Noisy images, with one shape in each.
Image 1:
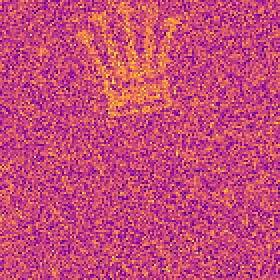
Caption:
light chess queen, top middle
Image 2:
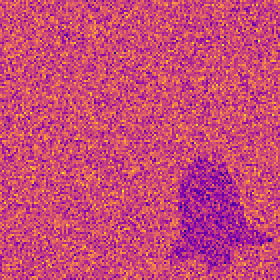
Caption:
dark bell, bottom right
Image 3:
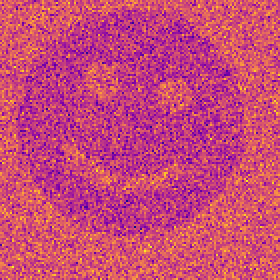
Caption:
dark smiling face
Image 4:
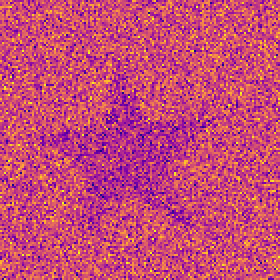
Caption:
dark star
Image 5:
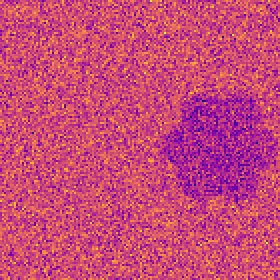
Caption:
dark flower, middle right
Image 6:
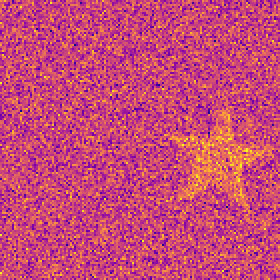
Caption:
light star, middle right
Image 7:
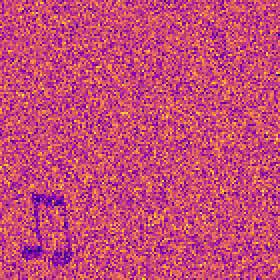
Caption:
dark pair of musical notes, bottom left
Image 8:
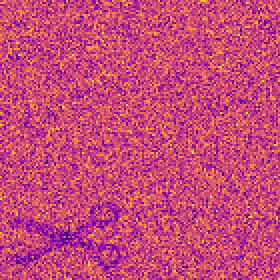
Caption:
dark pair of scissors, bottom left
